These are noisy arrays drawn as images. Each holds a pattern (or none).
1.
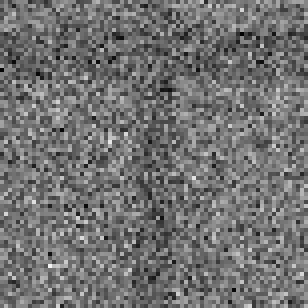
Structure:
bands of rows crossing bands of columns
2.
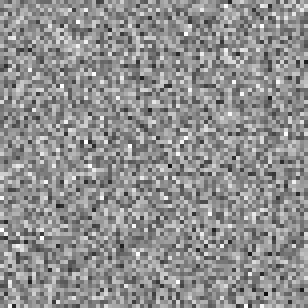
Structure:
only noise
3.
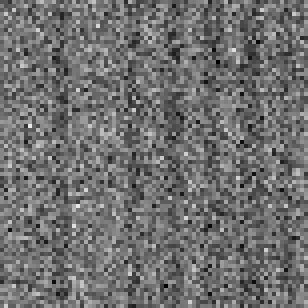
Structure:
bands of columns
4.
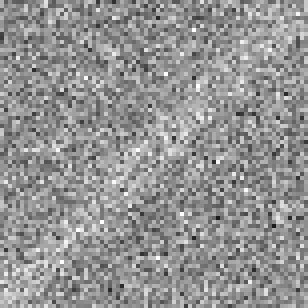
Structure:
a diagonal band
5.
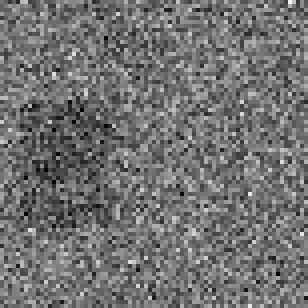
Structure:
one block
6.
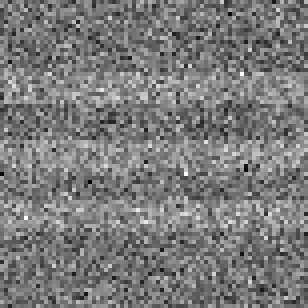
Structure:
bands of rows
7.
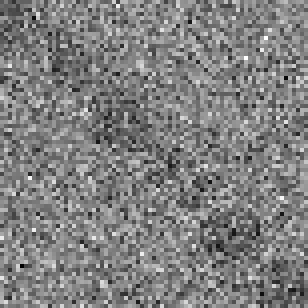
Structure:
blocks along the diagonal
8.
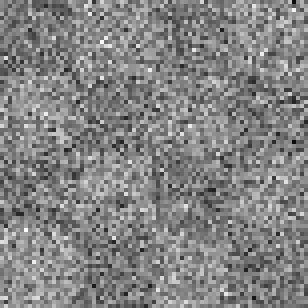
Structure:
a checkerboard
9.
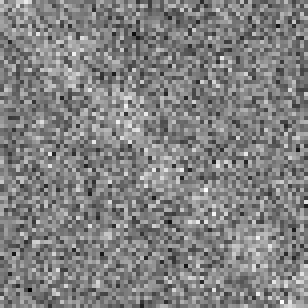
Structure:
blocks along the diagonal
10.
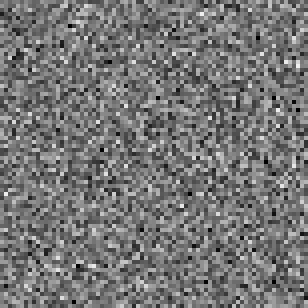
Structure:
only noise
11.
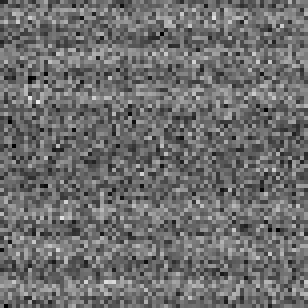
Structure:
bands of rows
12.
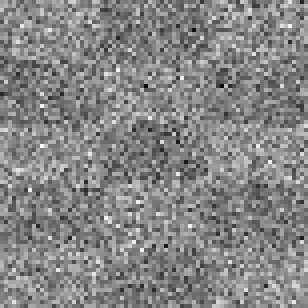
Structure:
a checkerboard
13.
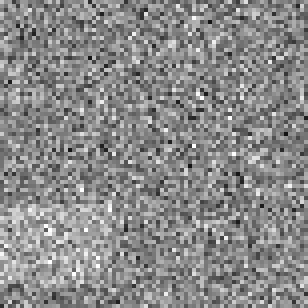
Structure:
one block
